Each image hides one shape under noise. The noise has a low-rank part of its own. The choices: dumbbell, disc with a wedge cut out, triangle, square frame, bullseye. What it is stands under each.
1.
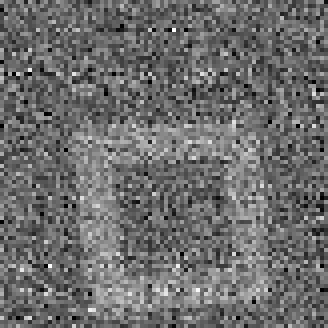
square frame
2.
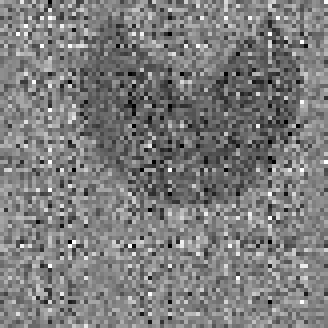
disc with a wedge cut out
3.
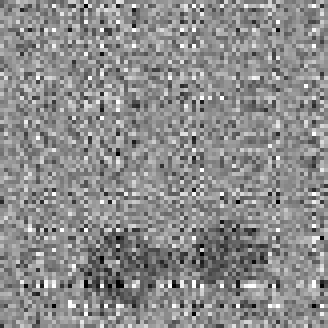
dumbbell
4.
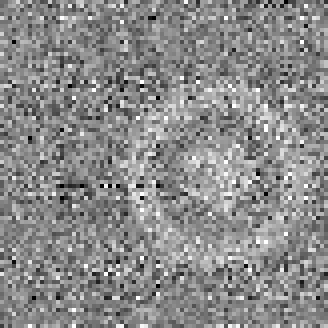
bullseye
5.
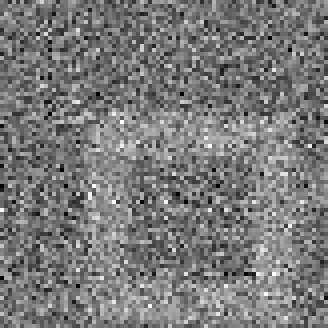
square frame
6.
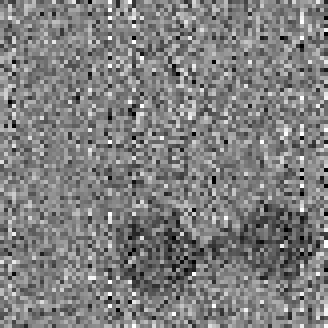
dumbbell
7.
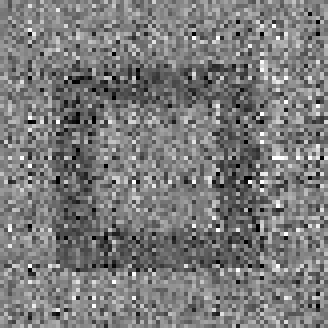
square frame
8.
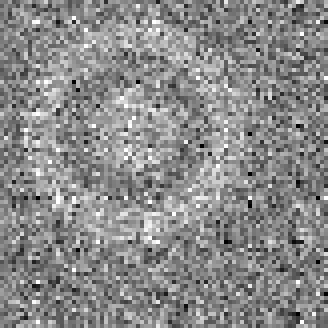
bullseye
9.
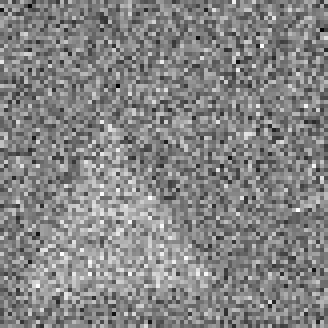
triangle
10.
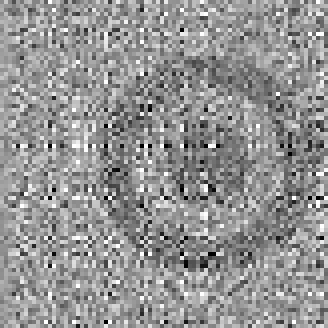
bullseye
